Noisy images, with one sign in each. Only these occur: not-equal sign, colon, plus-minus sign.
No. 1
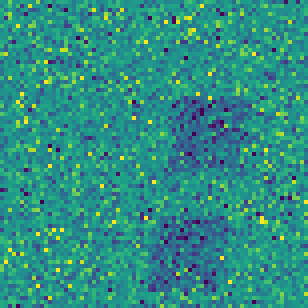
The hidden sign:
colon
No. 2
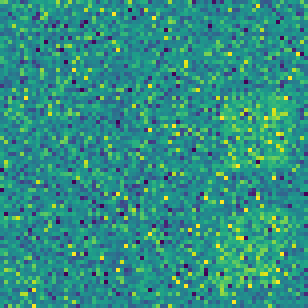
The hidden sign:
colon
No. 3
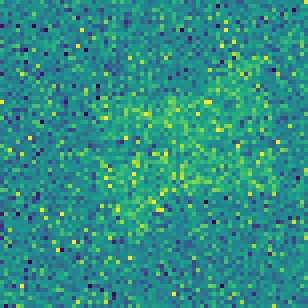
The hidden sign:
not-equal sign
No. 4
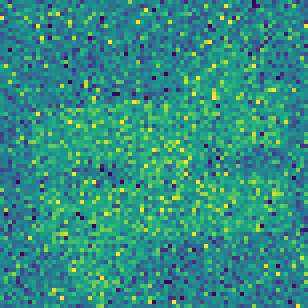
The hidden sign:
not-equal sign
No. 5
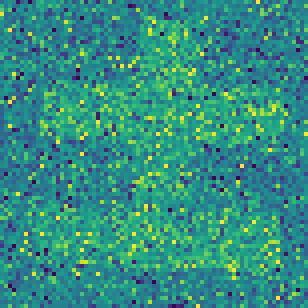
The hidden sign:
plus-minus sign
